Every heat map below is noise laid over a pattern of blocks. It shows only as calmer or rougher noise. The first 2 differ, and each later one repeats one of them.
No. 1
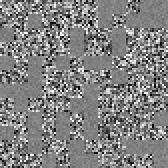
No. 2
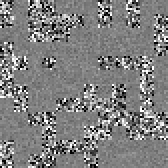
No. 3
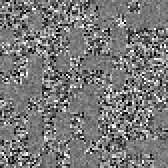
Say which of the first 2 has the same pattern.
1
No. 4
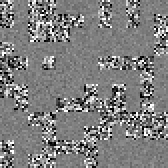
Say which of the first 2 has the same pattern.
2
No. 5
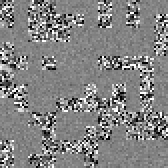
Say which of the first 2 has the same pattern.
2
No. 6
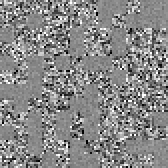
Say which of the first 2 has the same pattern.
1
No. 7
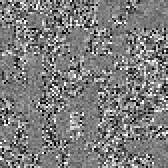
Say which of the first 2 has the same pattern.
1
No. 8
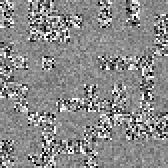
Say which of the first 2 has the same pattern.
2
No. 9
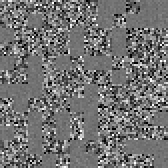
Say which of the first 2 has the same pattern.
1
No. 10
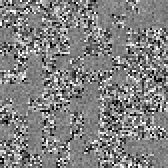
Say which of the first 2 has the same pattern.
1
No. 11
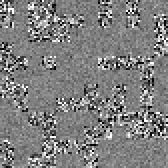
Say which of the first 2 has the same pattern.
2
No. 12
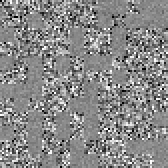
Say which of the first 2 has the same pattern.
1
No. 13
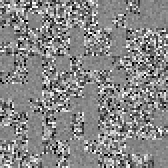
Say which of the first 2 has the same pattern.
1
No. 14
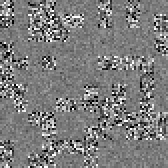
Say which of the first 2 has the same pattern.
2
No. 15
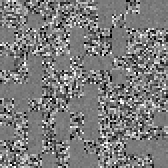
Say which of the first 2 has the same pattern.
1
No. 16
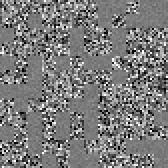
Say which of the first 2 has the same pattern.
1
